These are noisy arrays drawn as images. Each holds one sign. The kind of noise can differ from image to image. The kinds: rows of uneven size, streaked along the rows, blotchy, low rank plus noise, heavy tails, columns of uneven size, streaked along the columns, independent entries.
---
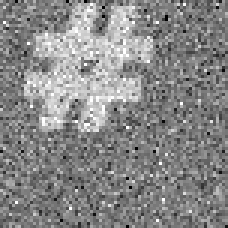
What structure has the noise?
heavy tails
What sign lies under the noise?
hash sign
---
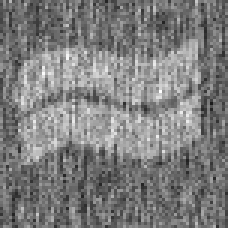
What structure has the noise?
streaked along the columns
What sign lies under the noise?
approximately sign
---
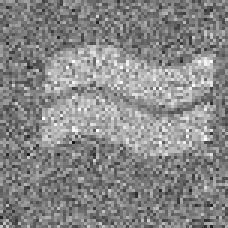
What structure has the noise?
low rank plus noise
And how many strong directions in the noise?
one
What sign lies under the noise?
approximately sign
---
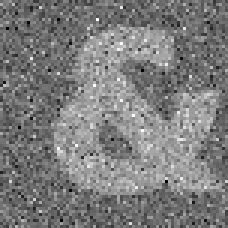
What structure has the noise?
heavy tails
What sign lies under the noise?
ampersand
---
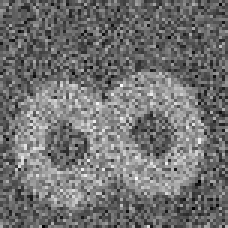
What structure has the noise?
low rank plus noise
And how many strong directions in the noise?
two
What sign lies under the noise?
infinity sign
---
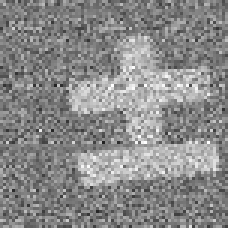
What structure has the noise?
rows of uneven size
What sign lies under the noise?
plus-minus sign
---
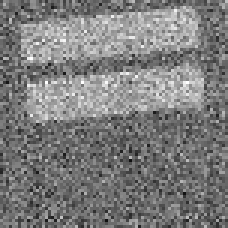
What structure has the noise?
low rank plus noise
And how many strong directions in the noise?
three or four
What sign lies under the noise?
equals sign
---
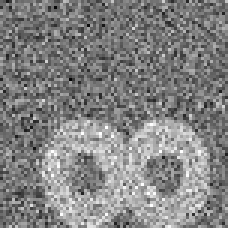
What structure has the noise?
low rank plus noise
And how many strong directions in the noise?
two
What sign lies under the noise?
infinity sign
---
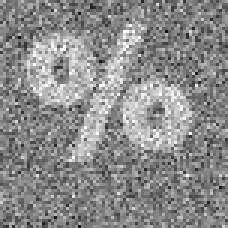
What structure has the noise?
independent entries
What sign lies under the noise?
percent sign
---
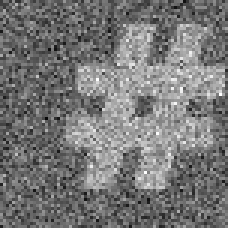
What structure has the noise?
independent entries
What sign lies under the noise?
hash sign
